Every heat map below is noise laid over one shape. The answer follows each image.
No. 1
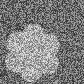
flower
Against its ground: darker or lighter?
lighter
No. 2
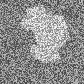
car
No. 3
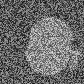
apple
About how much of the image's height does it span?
two thirds
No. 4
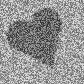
heart
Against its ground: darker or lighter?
darker
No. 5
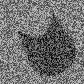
cat's head
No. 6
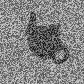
teapot
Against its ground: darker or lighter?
darker
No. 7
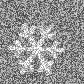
snowflake
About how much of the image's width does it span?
two thirds
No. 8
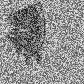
chess knight
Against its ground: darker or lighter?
darker
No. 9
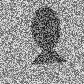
fish
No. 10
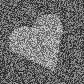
heart
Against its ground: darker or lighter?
lighter
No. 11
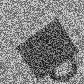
cup
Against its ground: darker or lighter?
darker
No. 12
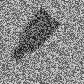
bottle
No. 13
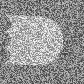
ghost
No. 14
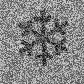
snowflake
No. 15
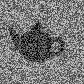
teapot
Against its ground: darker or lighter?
darker
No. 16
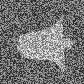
bell
